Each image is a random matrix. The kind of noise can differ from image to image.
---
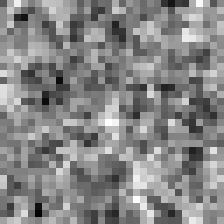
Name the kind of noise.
blotchy
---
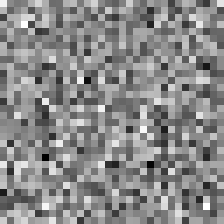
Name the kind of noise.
low rank plus noise
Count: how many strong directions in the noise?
five to eight
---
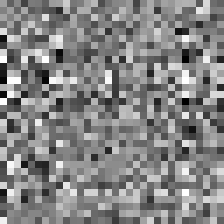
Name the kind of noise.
low rank plus noise
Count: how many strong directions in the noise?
one
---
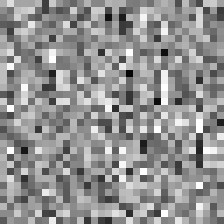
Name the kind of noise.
low rank plus noise
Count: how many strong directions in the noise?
two
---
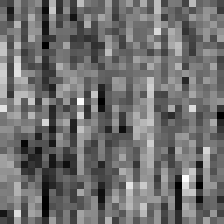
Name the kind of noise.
streaked along the columns
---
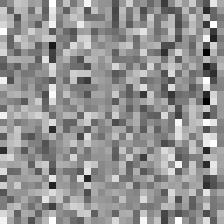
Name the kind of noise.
columns of uneven size
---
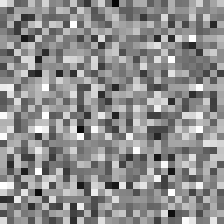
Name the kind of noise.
low rank plus noise
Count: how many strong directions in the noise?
three or four
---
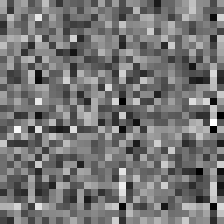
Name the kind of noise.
low rank plus noise
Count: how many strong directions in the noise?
one
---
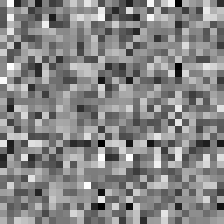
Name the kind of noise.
low rank plus noise
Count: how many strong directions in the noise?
two
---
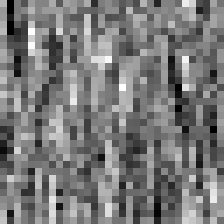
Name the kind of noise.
streaked along the columns
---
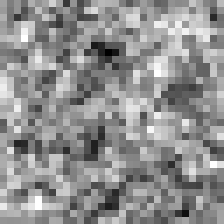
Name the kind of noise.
blotchy
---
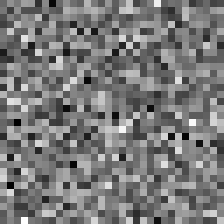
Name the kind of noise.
independent entries
